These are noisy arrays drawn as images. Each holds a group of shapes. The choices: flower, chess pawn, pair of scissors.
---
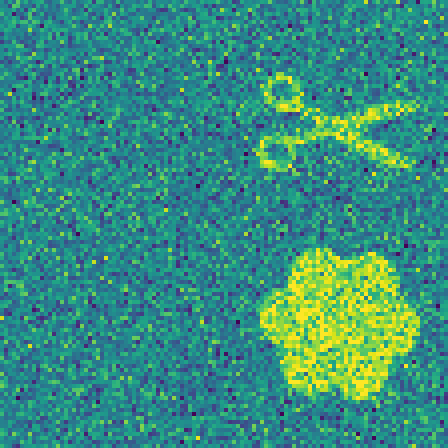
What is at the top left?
nothing
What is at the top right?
pair of scissors
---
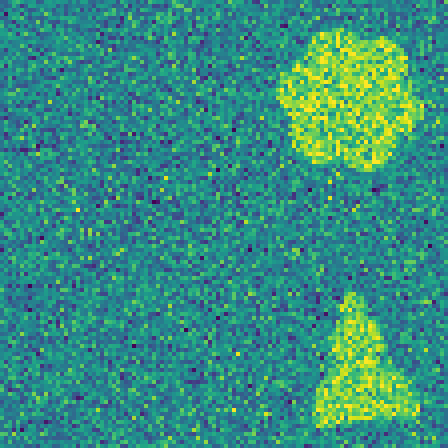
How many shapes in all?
2
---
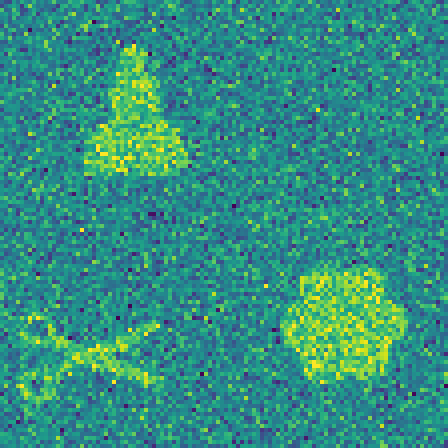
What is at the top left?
chess pawn
